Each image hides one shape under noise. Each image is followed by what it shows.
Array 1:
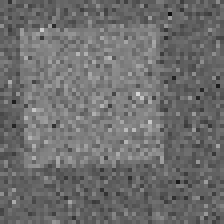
square
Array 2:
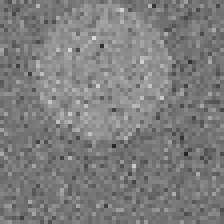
disc
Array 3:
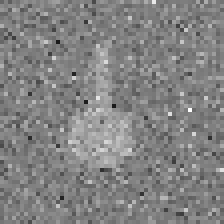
lollipop
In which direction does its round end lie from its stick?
down
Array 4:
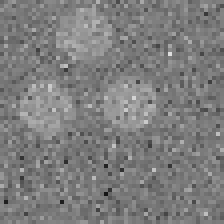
three dots
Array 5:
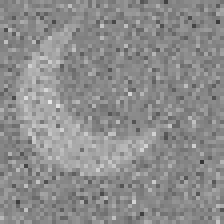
crescent
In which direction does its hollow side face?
up and right
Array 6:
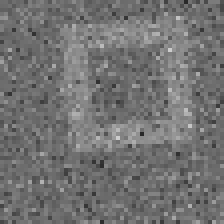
square frame
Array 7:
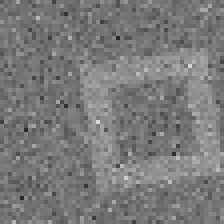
square frame
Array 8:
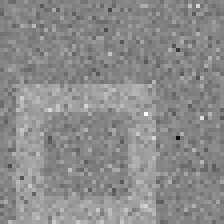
square frame
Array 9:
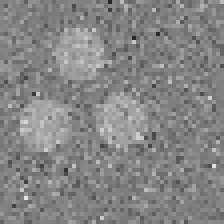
three dots
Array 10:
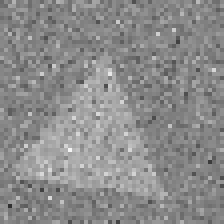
triangle
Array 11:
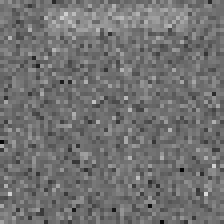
bar
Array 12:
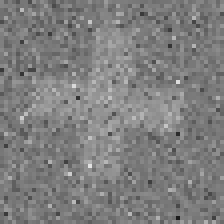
cross
